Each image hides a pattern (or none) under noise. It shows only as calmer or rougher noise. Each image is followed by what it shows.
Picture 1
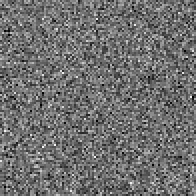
only noise
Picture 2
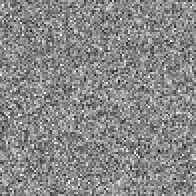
only noise
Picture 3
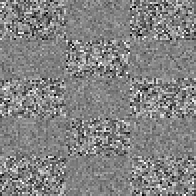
a checkerboard
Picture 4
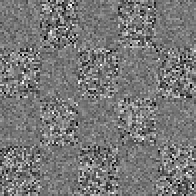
a checkerboard
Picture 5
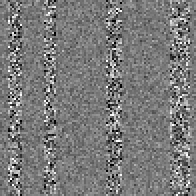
bands of columns
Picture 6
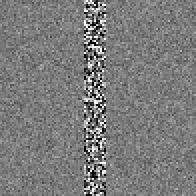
one band of columns
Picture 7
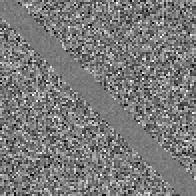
a diagonal band
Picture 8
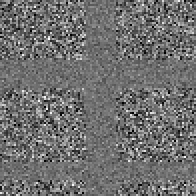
bands of rows crossing bands of columns
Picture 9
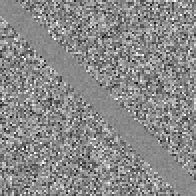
a diagonal band
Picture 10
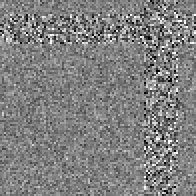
bands of rows crossing bands of columns
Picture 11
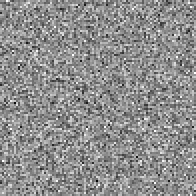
only noise
